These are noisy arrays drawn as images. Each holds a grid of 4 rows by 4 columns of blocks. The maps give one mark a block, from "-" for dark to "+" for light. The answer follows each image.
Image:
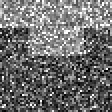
++++
-++-
----
----
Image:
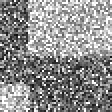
-+++
-+++
----
+---
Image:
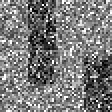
+-++
+-++
+-+-
+++-
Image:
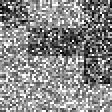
-++-
+---
+++-
++++
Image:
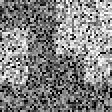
--++
+-++
+--+
----
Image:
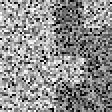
++-+
++--
+++-
++--
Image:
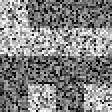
+---
++++
----
-+-+
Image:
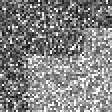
----
---+
-+++
-+++
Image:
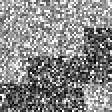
++++
+++-
+---
---+
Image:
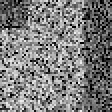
-++-
+++-
+++-
+++-
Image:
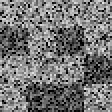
++++
-+-+
+++-
+--+
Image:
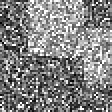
-++-
-+++
---+
----
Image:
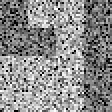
-++-
--+-
+++-
+++-
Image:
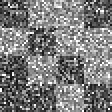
-++-
+-++
-+-+
--+-
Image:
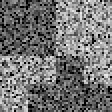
--++
--++
++-+
+---
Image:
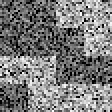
--++
---+
++--
-+++
